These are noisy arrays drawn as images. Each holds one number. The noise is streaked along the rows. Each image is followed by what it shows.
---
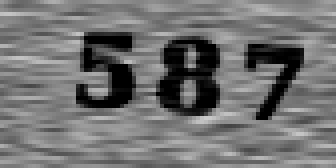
587
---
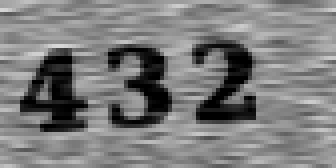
432
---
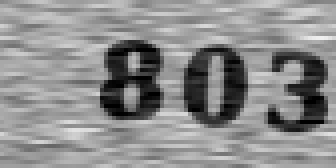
803
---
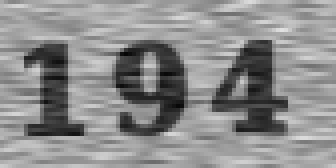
194
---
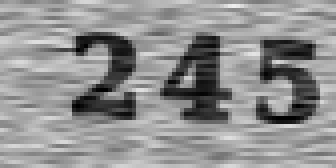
245
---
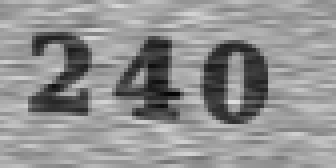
240
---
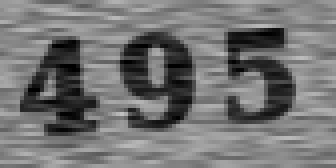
495
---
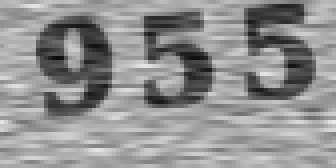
955
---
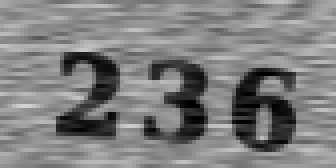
236
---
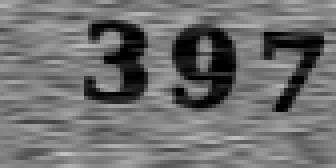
397
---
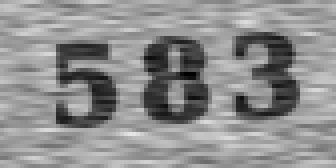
583
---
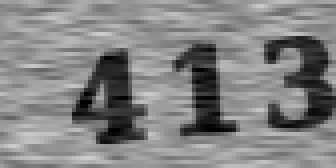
413
